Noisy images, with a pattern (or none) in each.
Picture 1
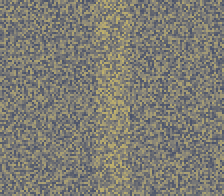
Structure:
one band of columns
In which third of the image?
middle
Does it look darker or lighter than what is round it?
lighter
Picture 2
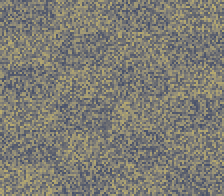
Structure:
a checkerboard
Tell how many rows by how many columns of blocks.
6 by 4
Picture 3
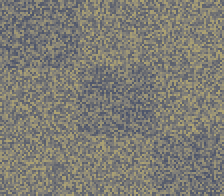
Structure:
blocks along the diagonal
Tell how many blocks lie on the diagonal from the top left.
3
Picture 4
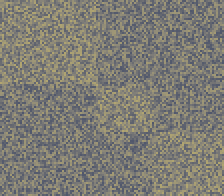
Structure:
blocks along the diagonal
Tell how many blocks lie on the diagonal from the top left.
3
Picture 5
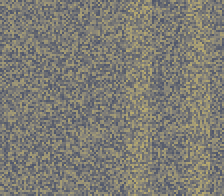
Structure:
bands of columns
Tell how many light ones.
2
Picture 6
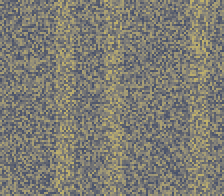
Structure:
bands of columns
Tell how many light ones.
3
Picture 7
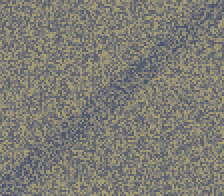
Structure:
a diagonal band
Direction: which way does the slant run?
bottom left to top right
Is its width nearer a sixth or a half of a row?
a sixth
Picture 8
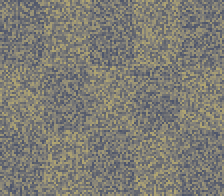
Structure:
a checkerboard
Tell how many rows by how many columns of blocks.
3 by 5
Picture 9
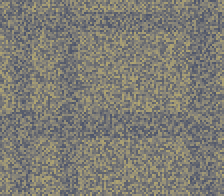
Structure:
bands of rows crossing bands of columns
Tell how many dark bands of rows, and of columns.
2 and 3
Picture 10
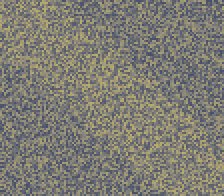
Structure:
a diagonal band
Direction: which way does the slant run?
top left to bottom right
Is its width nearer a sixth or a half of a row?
a half
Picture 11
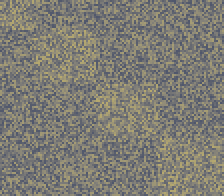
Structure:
blocks along the diagonal
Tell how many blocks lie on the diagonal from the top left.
4
